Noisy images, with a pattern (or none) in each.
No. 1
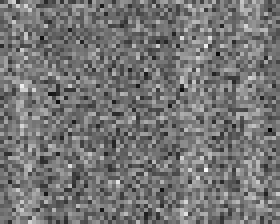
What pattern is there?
bands of columns
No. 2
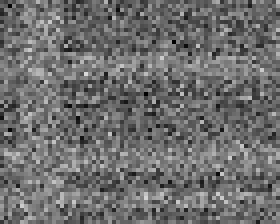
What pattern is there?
bands of rows crossing bands of columns
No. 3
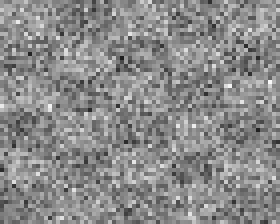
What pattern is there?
a checkerboard
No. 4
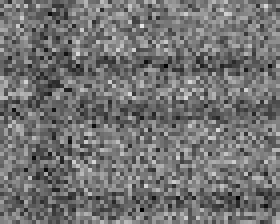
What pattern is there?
bands of rows crossing bands of columns
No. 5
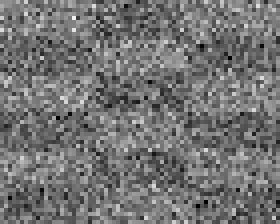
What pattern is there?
a checkerboard
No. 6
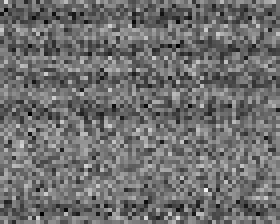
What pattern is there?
bands of rows
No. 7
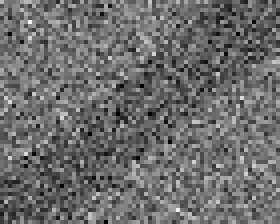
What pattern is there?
a diagonal band
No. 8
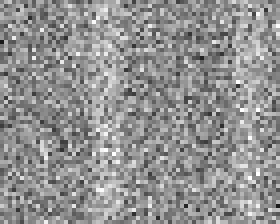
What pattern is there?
bands of columns
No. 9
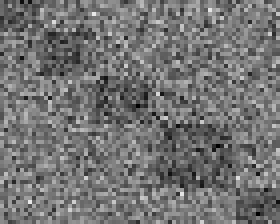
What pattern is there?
blocks along the diagonal
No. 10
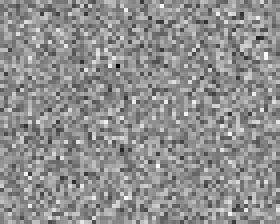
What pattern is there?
only noise
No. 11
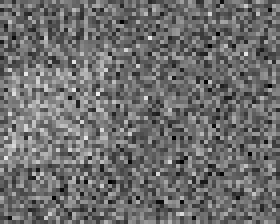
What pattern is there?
one block
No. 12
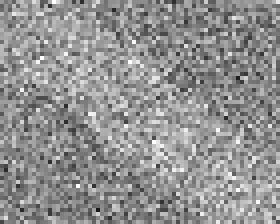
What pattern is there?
a diagonal band
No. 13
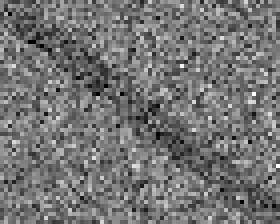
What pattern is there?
a diagonal band
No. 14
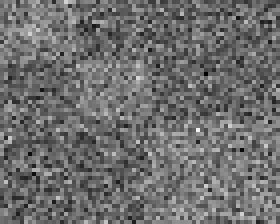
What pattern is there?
blocks along the diagonal
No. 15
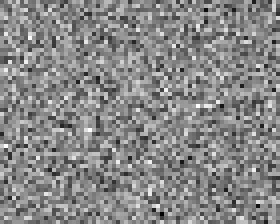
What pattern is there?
only noise
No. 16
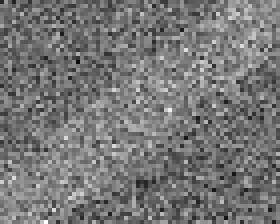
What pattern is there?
a diagonal band
